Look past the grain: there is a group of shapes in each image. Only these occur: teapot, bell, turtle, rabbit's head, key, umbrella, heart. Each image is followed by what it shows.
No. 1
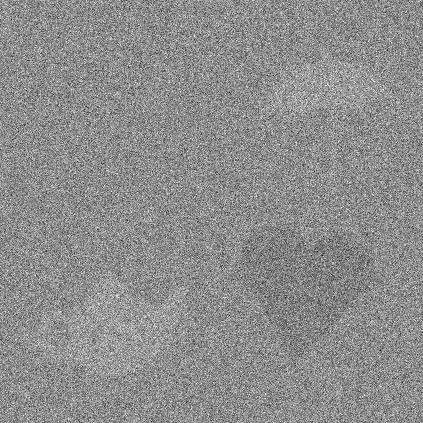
top right: light umbrella; bottom left: light teapot; bottom right: dark heart
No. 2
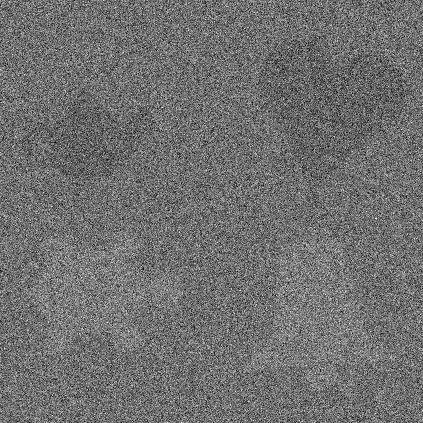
top left: dark teapot; top right: dark heart; bottom left: light turtle; bottom right: light bell
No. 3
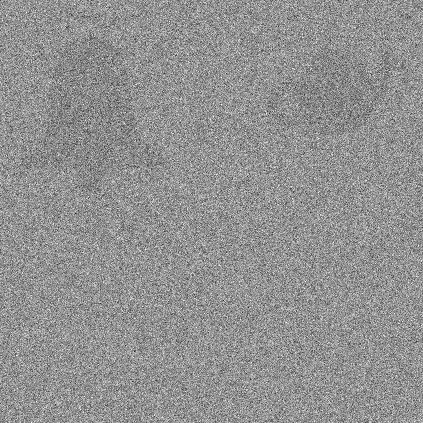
top left: dark bell; top right: dark teapot
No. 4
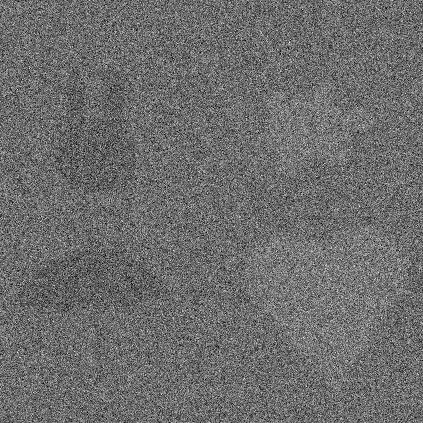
top left: dark rabbit's head; top right: light turtle; bottom left: dark umbrella; bottom right: light heart
